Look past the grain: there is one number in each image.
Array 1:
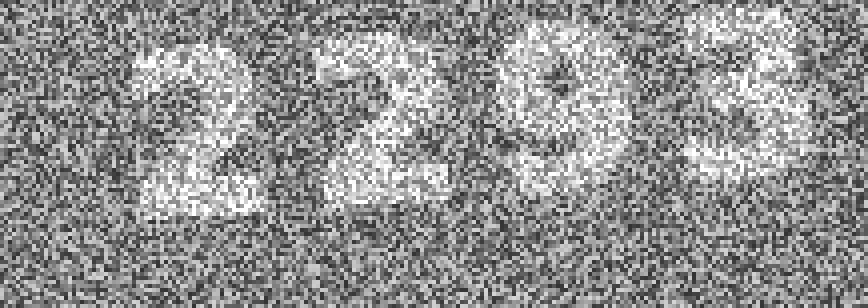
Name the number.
2293
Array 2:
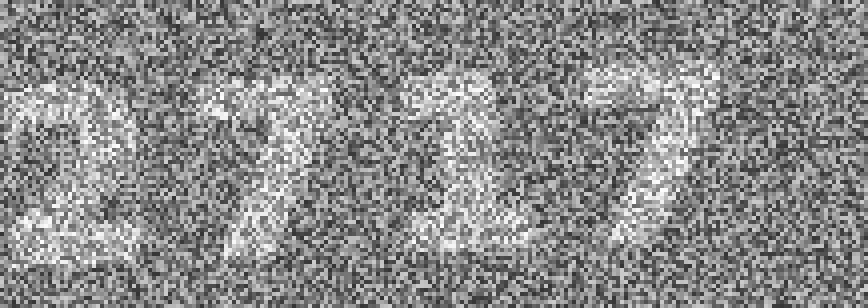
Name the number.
2717
